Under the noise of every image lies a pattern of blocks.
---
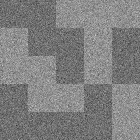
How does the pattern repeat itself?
no symmetry
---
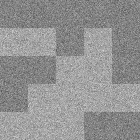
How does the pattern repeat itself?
no symmetry
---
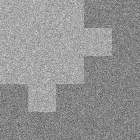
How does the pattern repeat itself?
mirrored about the diagonal from the top left
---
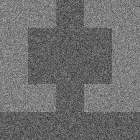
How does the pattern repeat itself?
left and right mirror each other
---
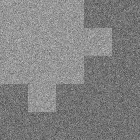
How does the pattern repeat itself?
mirrored about the diagonal from the top left
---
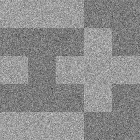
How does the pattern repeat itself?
top and bottom mirror each other
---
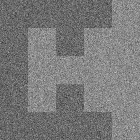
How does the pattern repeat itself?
top and bottom mirror each other
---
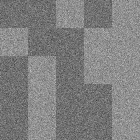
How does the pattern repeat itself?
no symmetry
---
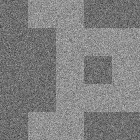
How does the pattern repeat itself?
top and bottom mirror each other
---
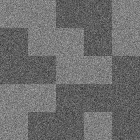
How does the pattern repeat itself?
no symmetry
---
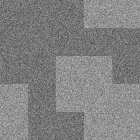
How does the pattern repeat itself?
mirrored about the diagonal from the top left
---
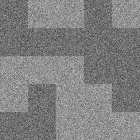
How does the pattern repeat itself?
no symmetry
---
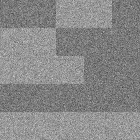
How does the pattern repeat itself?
no symmetry
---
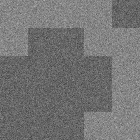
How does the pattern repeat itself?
mirrored about the diagonal from the bottom left
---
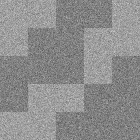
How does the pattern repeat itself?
mirrored about the diagonal from the top left
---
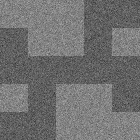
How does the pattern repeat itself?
the same after a half turn
